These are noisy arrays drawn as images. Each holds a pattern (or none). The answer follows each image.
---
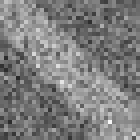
a diagonal band
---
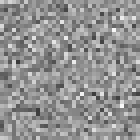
only noise
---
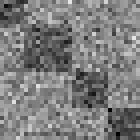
blocks along the diagonal
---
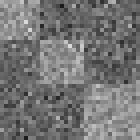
blocks along the diagonal
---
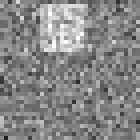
one block
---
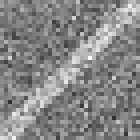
a diagonal band
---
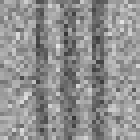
bands of columns
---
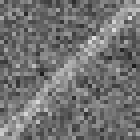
a diagonal band
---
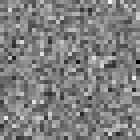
only noise
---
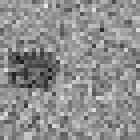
one block
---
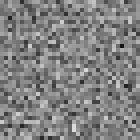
only noise
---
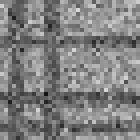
bands of rows crossing bands of columns
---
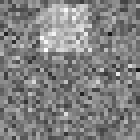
one block
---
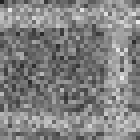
bands of rows crossing bands of columns
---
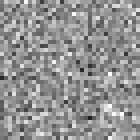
only noise
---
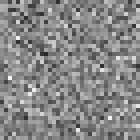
only noise
